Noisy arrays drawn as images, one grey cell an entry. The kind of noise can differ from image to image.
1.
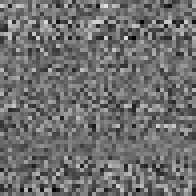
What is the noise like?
rows of uneven size
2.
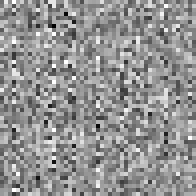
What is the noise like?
columns of uneven size
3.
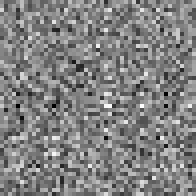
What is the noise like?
low rank plus noise
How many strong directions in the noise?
two
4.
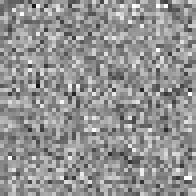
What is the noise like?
low rank plus noise
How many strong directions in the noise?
five to eight
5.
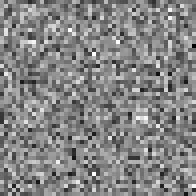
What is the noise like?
low rank plus noise
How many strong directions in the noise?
five to eight
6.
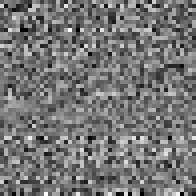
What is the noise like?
rows of uneven size
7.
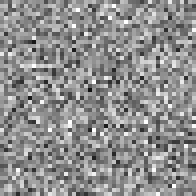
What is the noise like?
independent entries
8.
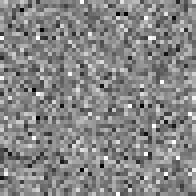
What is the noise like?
heavy tails
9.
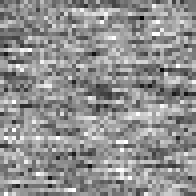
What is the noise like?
streaked along the rows
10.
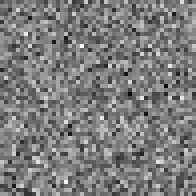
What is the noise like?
independent entries
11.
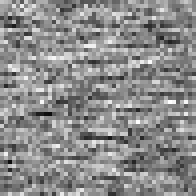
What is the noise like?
streaked along the rows
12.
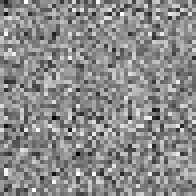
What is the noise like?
low rank plus noise
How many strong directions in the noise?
two
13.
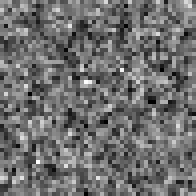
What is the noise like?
blotchy
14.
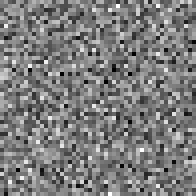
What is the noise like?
independent entries
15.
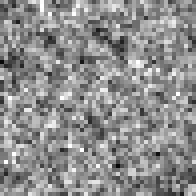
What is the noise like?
blotchy
